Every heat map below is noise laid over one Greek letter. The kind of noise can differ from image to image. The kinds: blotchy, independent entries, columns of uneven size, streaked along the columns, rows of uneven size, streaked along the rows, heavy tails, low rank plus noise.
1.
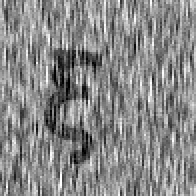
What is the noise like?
streaked along the columns
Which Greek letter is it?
xi
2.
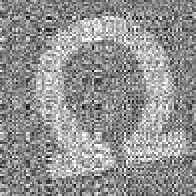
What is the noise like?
low rank plus noise
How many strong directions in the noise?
two
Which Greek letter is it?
omega
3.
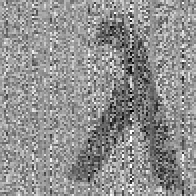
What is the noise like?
columns of uneven size
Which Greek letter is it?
lambda
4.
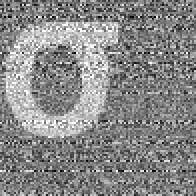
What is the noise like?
rows of uneven size
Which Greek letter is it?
sigma
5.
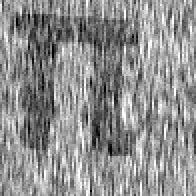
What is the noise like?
streaked along the columns
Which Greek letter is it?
pi
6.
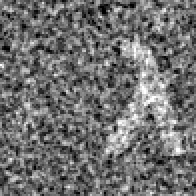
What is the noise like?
blotchy
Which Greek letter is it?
lambda
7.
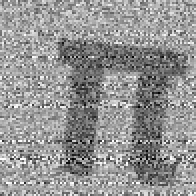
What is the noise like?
rows of uneven size
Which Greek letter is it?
pi
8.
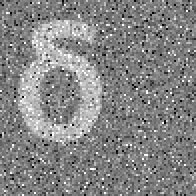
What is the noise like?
heavy tails
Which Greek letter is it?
delta
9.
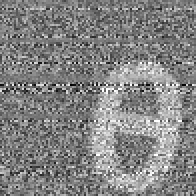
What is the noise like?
rows of uneven size
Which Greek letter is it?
theta
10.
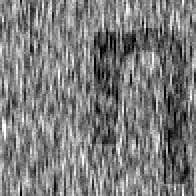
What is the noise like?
streaked along the columns
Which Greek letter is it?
eta
